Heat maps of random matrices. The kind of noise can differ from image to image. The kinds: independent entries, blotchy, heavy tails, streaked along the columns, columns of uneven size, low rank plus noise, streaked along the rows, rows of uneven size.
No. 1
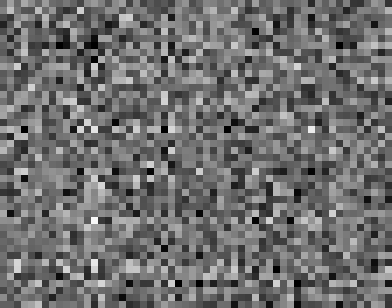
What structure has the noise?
low rank plus noise
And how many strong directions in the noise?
three or four
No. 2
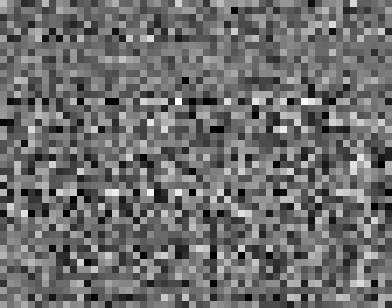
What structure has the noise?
rows of uneven size
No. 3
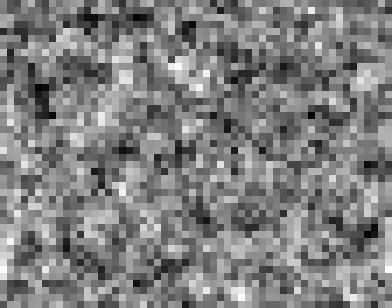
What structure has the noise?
blotchy
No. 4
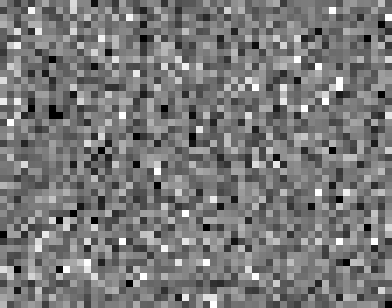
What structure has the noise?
heavy tails
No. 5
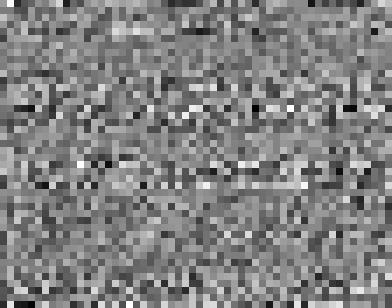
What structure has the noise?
rows of uneven size
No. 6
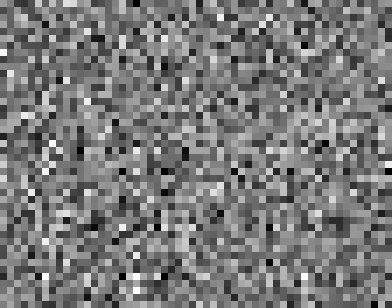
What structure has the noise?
low rank plus noise
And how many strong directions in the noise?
one
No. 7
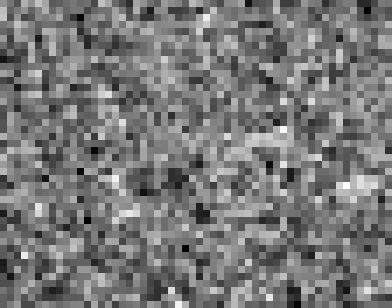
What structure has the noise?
blotchy
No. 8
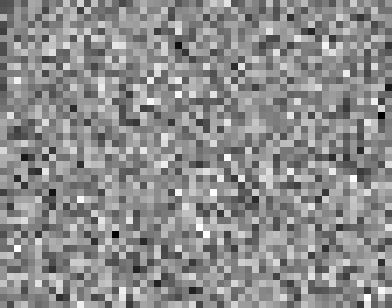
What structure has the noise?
independent entries
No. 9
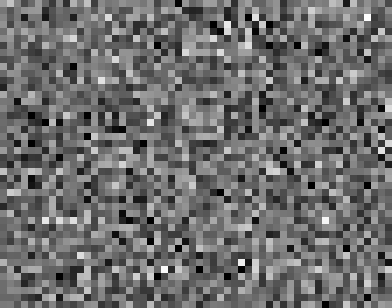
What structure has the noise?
low rank plus noise
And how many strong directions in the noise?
five to eight
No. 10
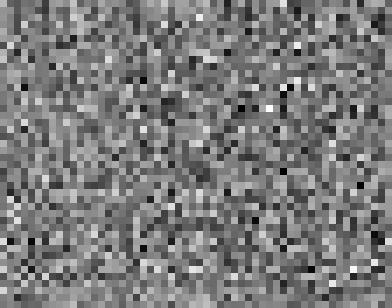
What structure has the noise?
low rank plus noise
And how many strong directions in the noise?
two
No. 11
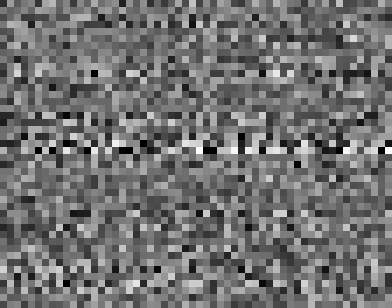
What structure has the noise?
rows of uneven size
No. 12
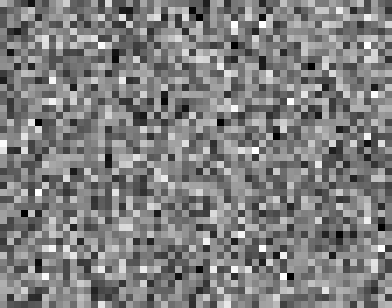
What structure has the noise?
independent entries
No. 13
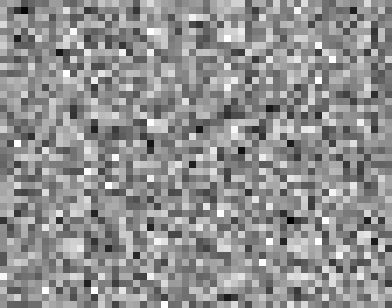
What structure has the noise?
low rank plus noise
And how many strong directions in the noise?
one
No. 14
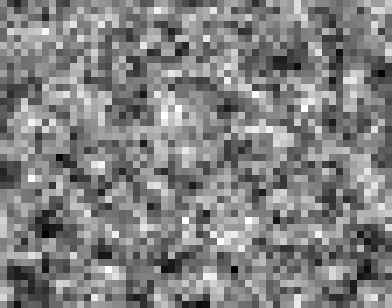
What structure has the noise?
blotchy
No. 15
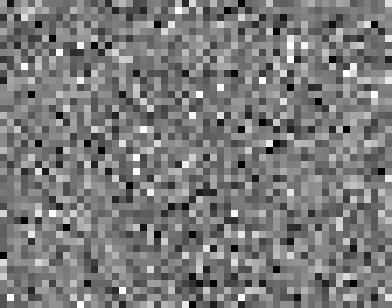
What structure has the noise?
heavy tails
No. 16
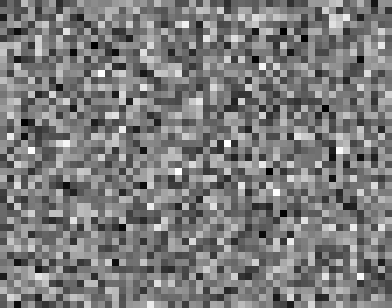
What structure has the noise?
independent entries
